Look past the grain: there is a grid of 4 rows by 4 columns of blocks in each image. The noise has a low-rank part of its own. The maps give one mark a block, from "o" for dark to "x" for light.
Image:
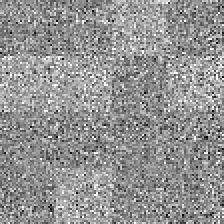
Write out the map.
o o x o
x x o x
o o o o
o x o o
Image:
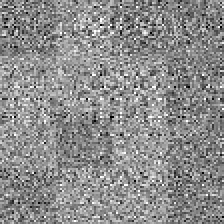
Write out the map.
o x o o
x x x o
x o x o
o x x o
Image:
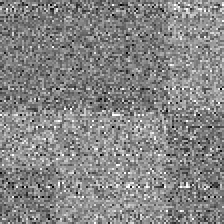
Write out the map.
o o o x
o o o x
x x x o
o x x o
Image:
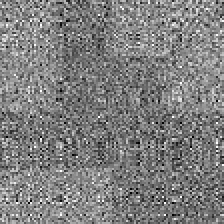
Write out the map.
x o x x
x o o x
o o o o
x x o o
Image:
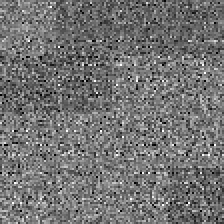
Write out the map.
x o o o
o o x x
x x x x
x x x o
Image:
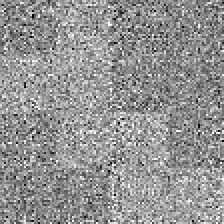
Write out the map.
o x o o
x x o o
o x x o
o o x x
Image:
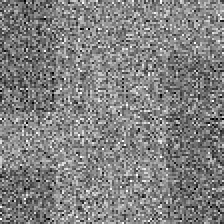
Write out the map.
o x x x
o x x o
x x x o
o x x o
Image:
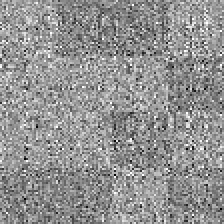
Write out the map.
x o o x
x x x o
x x o x
o o x o
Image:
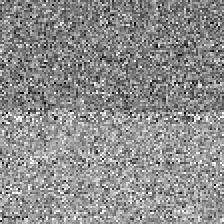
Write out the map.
o o o o
o o o o
x x x x
x x x x
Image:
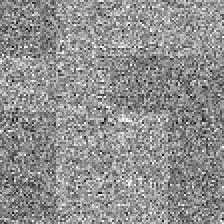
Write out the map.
o x x x
x x o o
o x x o
o x x o
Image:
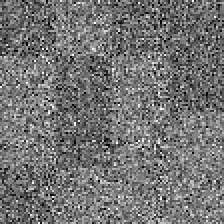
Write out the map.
o x o o
x o x o
x o x x
o x x x
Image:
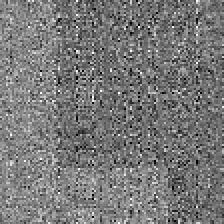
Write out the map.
x o o o
x o o o
x o o o
x x x o
